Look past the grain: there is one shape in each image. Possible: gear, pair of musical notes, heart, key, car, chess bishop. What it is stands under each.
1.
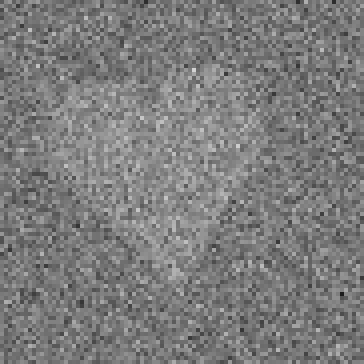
heart
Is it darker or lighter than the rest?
lighter
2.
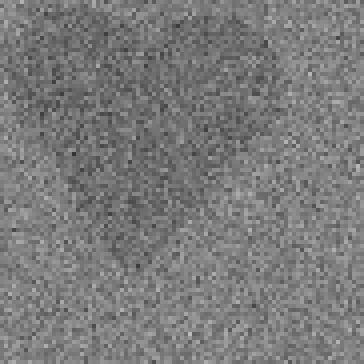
heart
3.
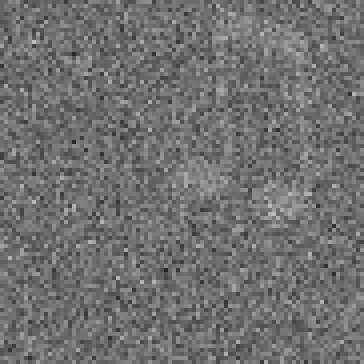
pair of musical notes
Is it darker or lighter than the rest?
lighter
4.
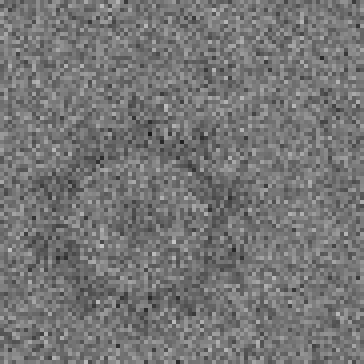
gear
